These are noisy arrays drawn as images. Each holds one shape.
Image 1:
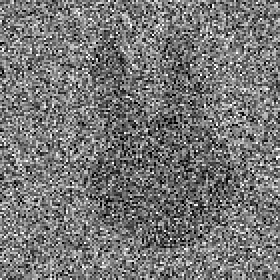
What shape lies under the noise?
rabbit's head
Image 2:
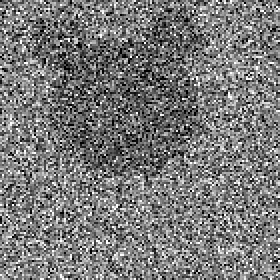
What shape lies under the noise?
bear's head
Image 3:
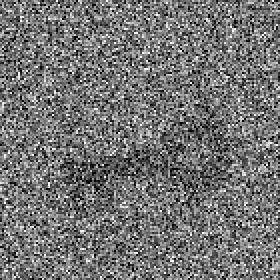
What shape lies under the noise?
key
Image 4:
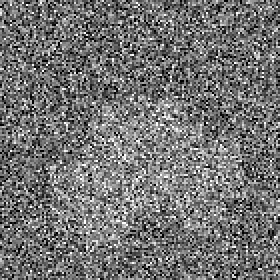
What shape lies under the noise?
car
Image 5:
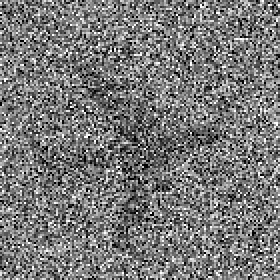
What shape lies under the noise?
airplane
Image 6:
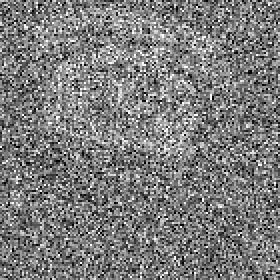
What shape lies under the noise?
telephone
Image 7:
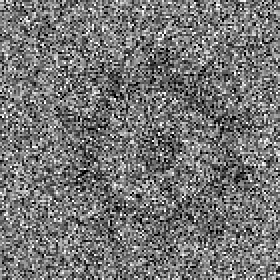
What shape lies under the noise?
gear
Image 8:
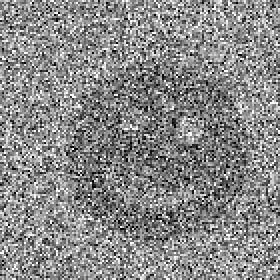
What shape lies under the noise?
smiling face
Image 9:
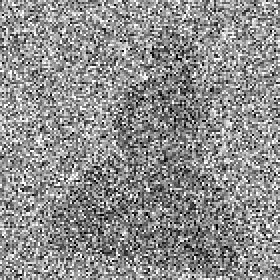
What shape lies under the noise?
chess pawn
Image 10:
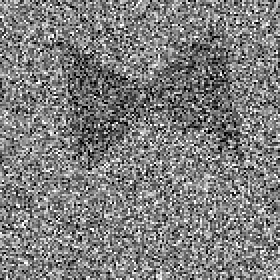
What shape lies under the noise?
bow tie
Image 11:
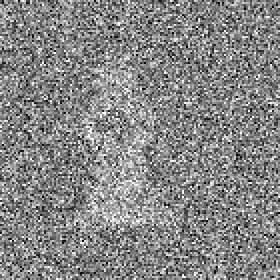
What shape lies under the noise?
chess bishop
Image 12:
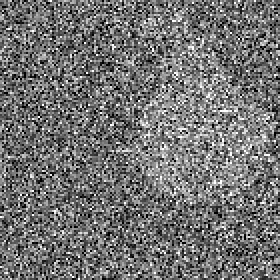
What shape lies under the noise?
pear
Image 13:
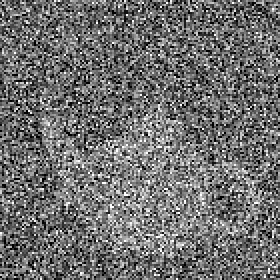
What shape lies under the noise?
teapot
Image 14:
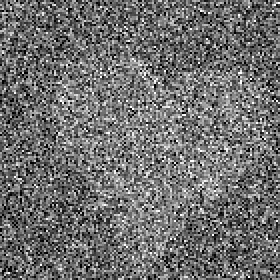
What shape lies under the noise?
heart
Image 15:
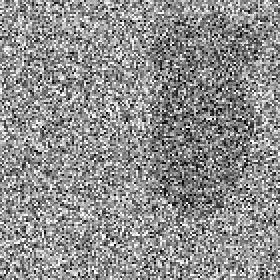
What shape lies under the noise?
footprint
